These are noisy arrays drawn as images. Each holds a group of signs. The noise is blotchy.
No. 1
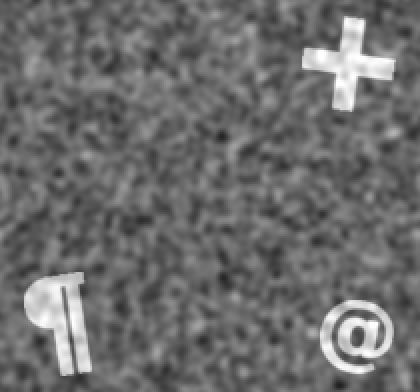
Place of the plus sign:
top right
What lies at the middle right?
nothing
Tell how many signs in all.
3
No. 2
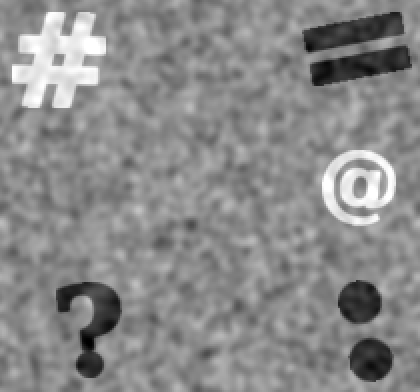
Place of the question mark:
bottom left
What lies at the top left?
hash sign
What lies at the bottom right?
colon
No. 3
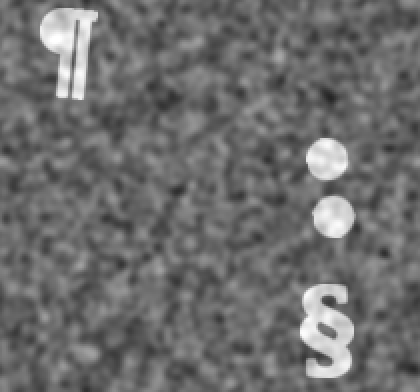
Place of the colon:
middle right
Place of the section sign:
bottom right
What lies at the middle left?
nothing
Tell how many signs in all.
3
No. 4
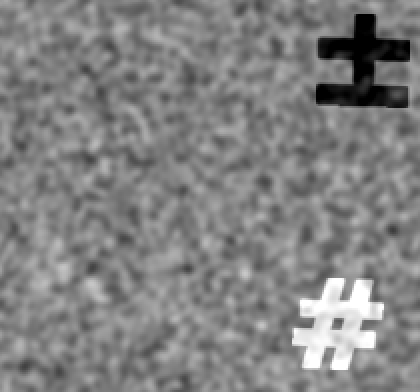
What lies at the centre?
nothing
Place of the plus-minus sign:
top right
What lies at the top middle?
nothing
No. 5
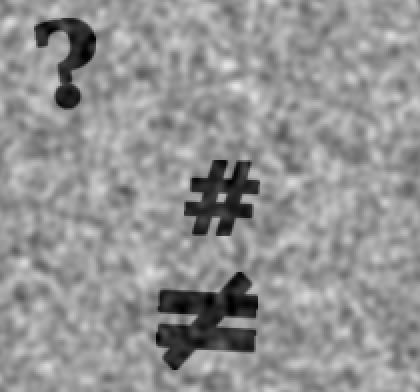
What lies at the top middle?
nothing
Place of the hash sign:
centre
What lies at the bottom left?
nothing
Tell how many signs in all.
3
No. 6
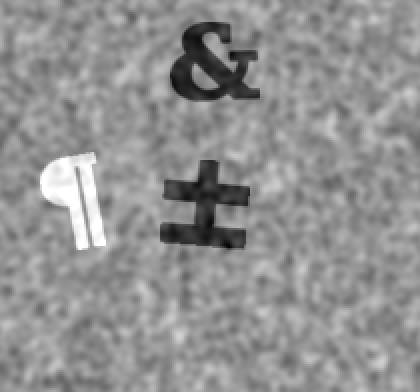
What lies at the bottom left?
nothing
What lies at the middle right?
nothing
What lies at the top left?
nothing
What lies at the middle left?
pilcrow
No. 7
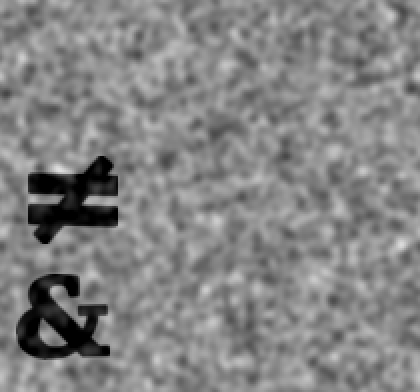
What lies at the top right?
nothing
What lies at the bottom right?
nothing
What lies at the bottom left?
ampersand
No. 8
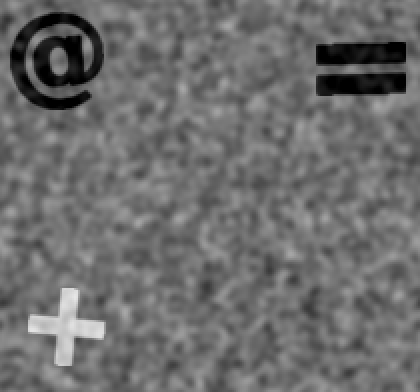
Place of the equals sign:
top right
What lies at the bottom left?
plus sign
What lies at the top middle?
nothing
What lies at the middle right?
nothing
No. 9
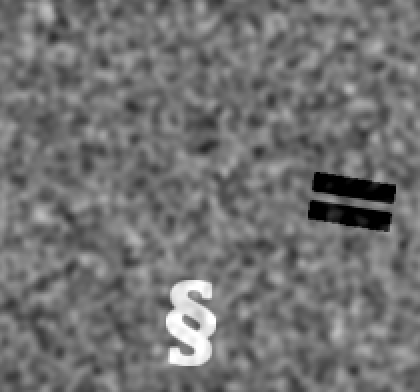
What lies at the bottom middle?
section sign
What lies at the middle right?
equals sign
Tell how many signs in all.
2
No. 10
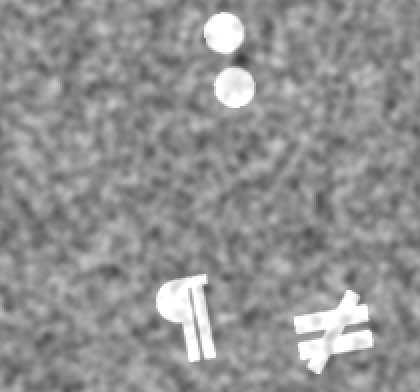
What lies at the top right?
nothing
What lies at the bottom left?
nothing
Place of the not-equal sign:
bottom right
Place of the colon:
top middle
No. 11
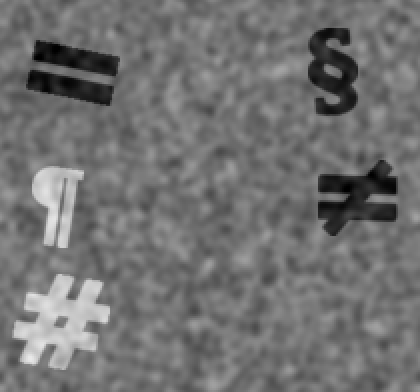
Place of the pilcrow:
middle left
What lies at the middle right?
not-equal sign
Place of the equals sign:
top left
